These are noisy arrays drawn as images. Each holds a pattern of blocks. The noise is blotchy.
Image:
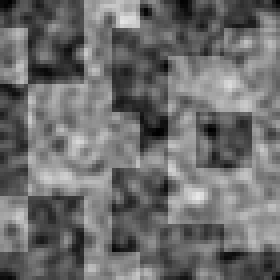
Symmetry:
top and bottom mirror each other
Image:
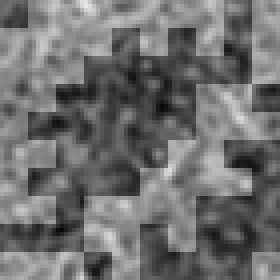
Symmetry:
mirrored about the diagonal from the top left
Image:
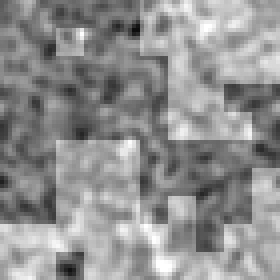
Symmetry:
no symmetry
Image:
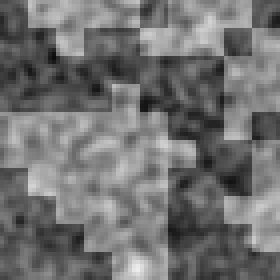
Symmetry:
mirrored about the diagonal from the bottom left
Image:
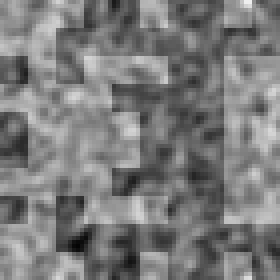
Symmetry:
top and bottom mirror each other
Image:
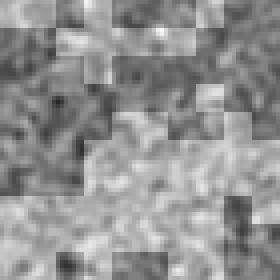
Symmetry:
no symmetry
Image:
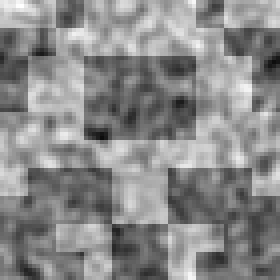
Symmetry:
left and right mirror each other
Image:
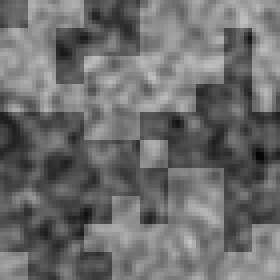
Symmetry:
no symmetry
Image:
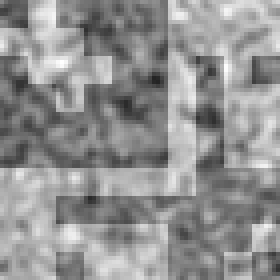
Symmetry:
mirrored about the diagonal from the top left
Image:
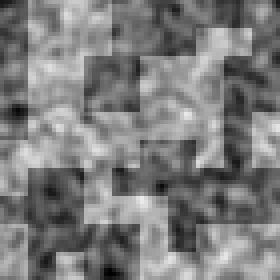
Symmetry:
no symmetry
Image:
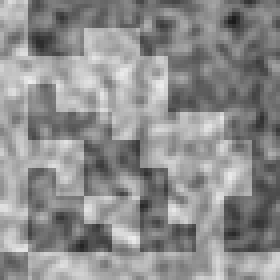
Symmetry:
mirrored about the diagonal from the bottom left
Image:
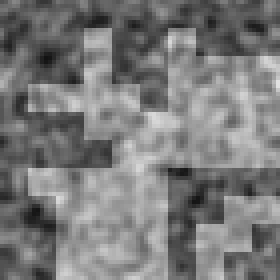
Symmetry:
mirrored about the diagonal from the top left
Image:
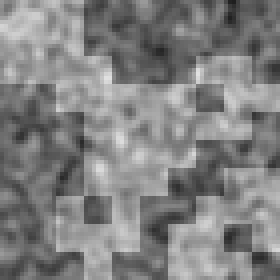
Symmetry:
mirrored about the diagonal from the top left
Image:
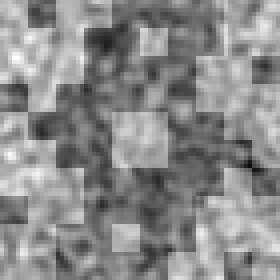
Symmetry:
the same after a half turn
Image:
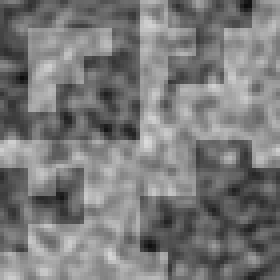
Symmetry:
mirrored about the diagonal from the top left
